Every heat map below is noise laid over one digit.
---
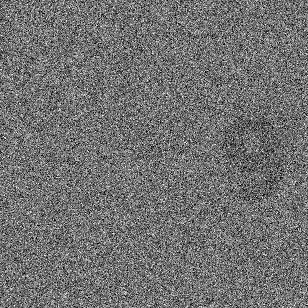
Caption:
dark 9, middle right
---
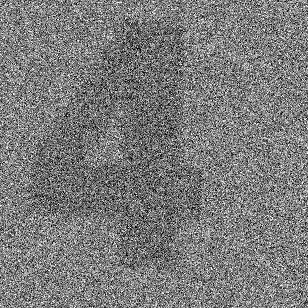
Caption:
dark 4
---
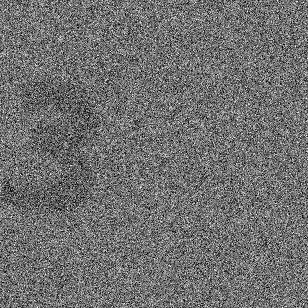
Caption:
dark 3, middle left
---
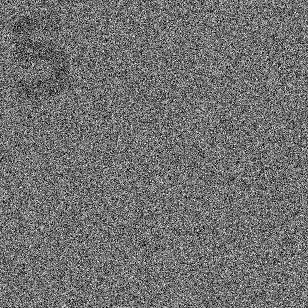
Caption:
dark 5, top left
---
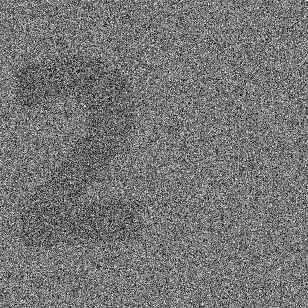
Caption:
dark 2
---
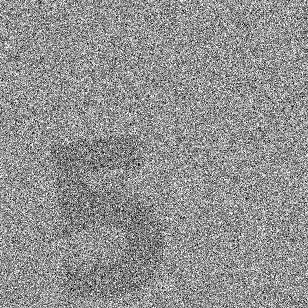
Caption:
dark 5
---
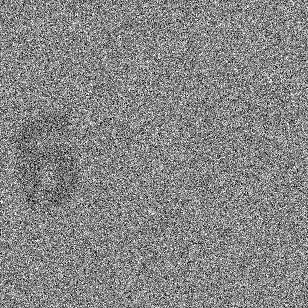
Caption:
dark 6, middle left
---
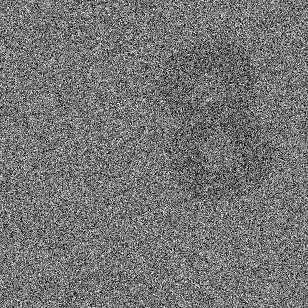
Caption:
dark 8
